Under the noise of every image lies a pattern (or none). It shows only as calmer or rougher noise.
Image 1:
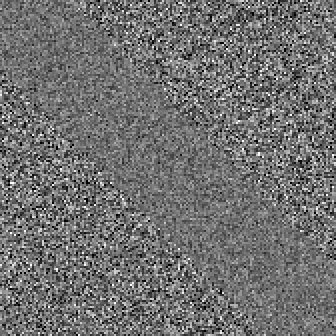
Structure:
a diagonal band
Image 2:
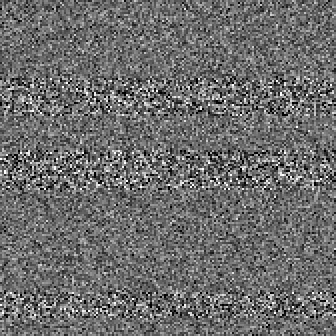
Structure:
bands of rows
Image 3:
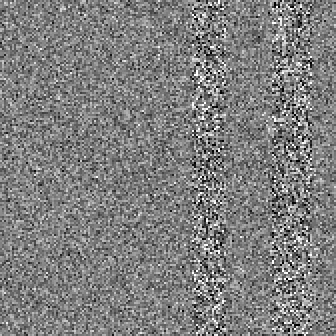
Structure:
bands of columns
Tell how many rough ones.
2
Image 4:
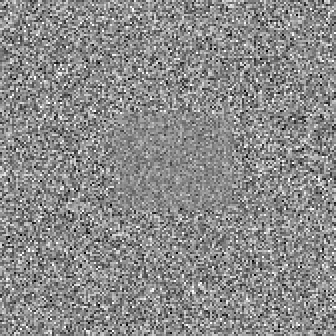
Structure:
one block
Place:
centre
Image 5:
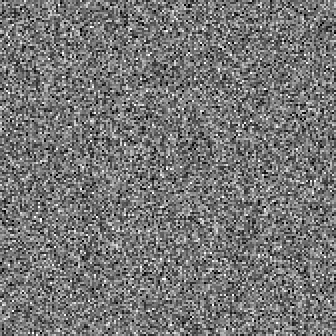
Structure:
only noise
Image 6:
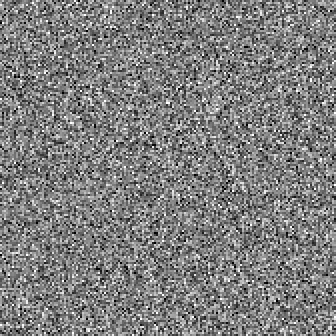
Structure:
only noise
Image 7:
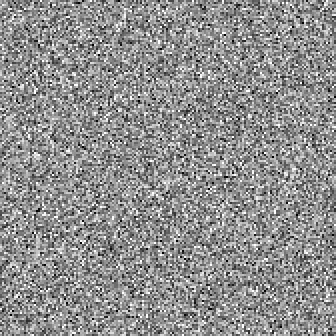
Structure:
only noise
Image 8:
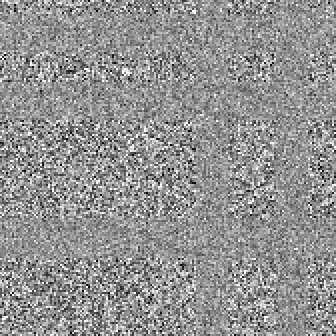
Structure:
bands of rows crossing bands of columns
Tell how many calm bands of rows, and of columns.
3 and 2
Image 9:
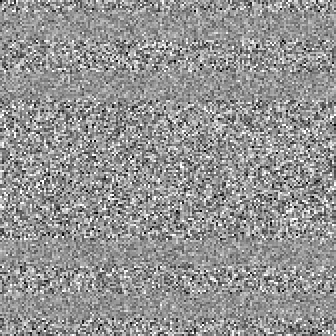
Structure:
bands of rows
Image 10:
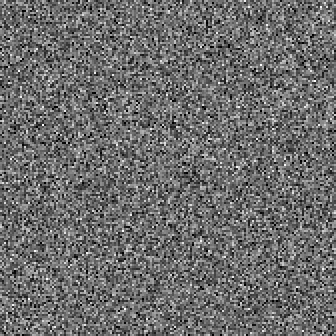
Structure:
only noise
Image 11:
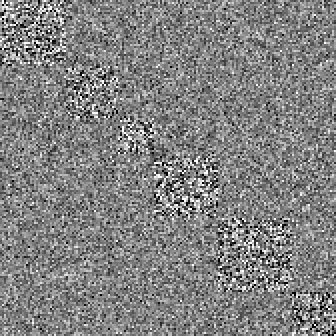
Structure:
blocks along the diagonal
